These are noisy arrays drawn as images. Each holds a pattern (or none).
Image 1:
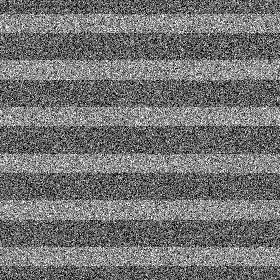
horizontal stripes
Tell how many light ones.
6
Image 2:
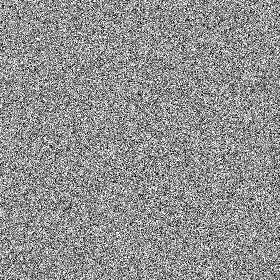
only noise
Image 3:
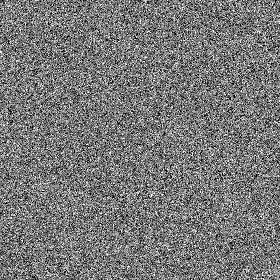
only noise
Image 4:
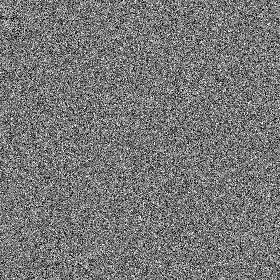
only noise
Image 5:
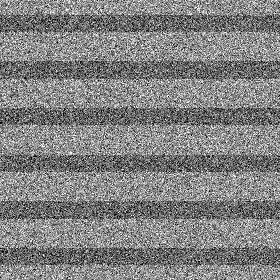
horizontal stripes
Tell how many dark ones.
6
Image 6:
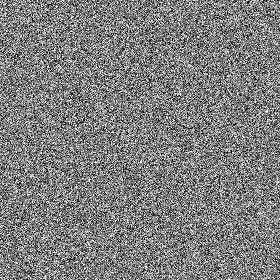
only noise
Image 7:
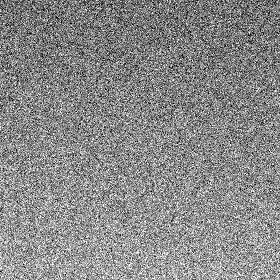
a smooth slope
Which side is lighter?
bottom
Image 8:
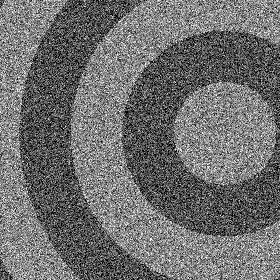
rings round one point
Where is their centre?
middle right
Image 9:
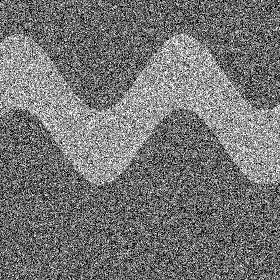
a wavy band
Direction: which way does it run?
left to right
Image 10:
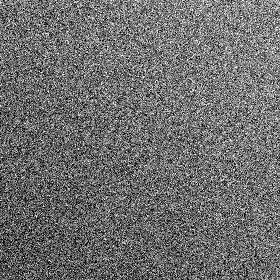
a smooth slope
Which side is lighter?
top right
